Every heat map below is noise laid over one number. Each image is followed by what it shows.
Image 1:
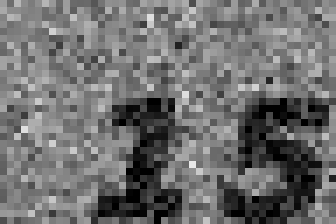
15
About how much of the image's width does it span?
two thirds
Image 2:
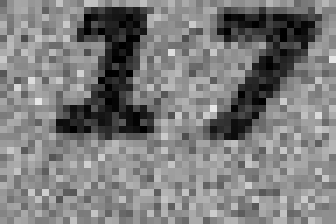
17
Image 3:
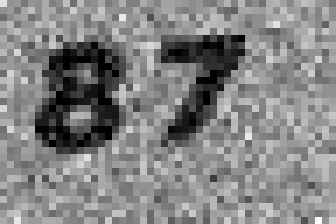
87
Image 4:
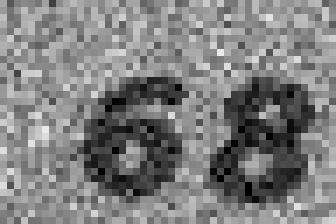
68
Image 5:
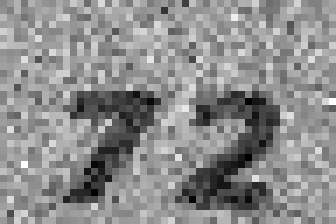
72
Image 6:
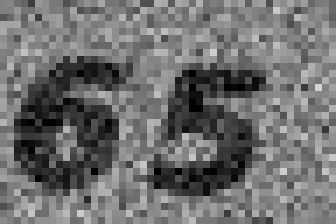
65
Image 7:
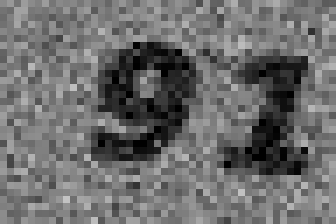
91
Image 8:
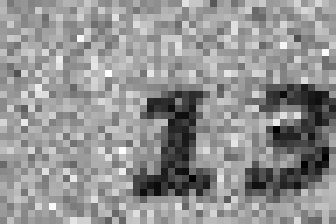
13
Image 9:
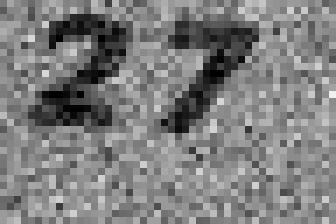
27
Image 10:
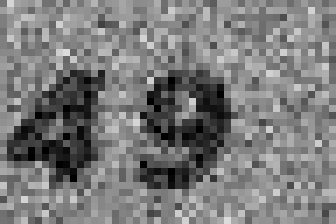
49
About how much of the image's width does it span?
two thirds
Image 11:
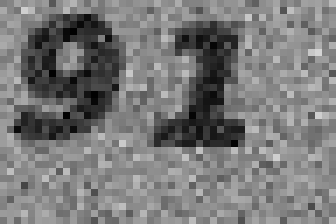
91
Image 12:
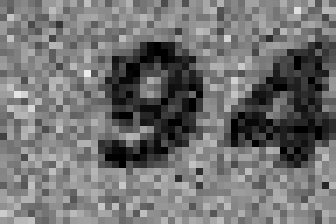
94
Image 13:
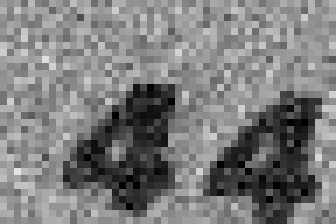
44
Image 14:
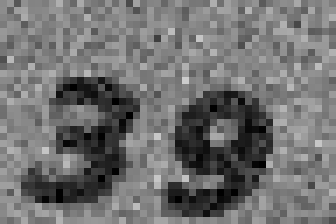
39
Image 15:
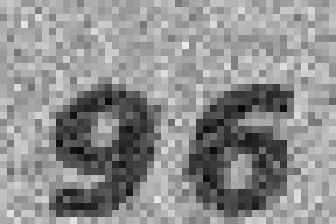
96
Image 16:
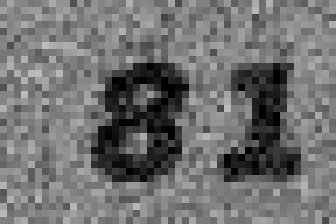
81
